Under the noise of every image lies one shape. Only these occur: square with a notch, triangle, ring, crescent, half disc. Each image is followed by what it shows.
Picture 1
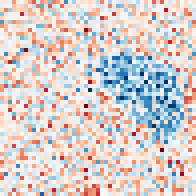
blue half disc
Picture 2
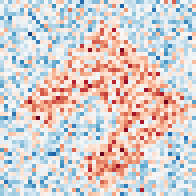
red square with a notch
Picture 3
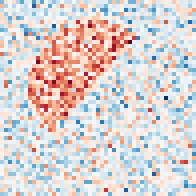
red half disc
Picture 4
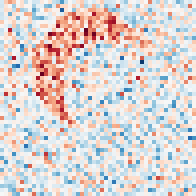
red crescent
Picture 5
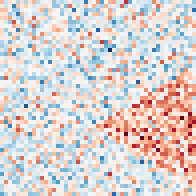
red triangle
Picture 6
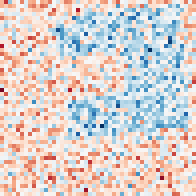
blue square with a notch
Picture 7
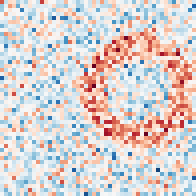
red ring
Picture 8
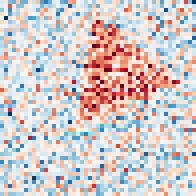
red triangle
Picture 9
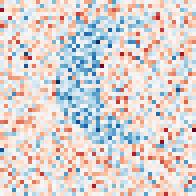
blue crescent
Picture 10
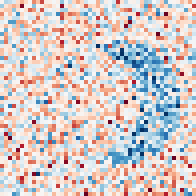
blue crescent
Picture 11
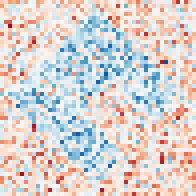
blue square with a notch
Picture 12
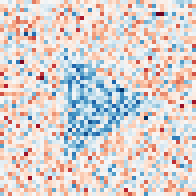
blue triangle
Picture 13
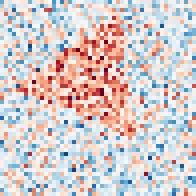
red triangle
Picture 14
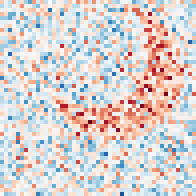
red crescent
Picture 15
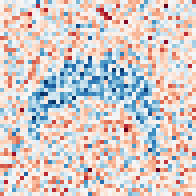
blue crescent
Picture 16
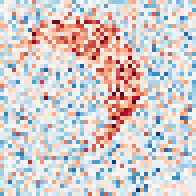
red crescent
